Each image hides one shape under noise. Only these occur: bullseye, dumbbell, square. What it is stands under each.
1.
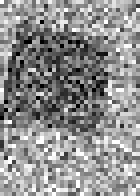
square
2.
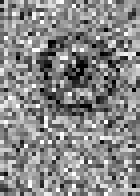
bullseye
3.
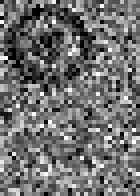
bullseye
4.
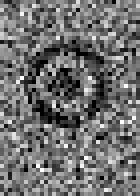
bullseye
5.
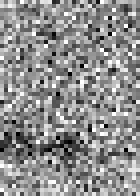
dumbbell
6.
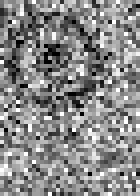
bullseye
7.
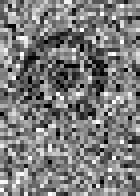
bullseye
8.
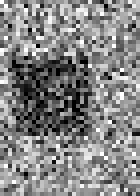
square
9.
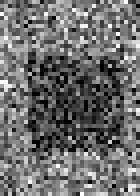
square
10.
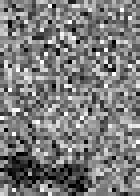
dumbbell
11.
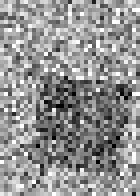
square
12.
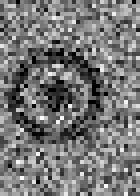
bullseye
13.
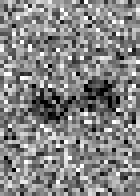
dumbbell
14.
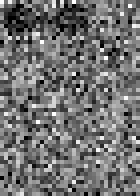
dumbbell
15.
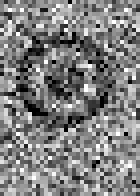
bullseye
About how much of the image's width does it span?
two thirds
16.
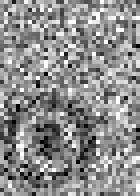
bullseye
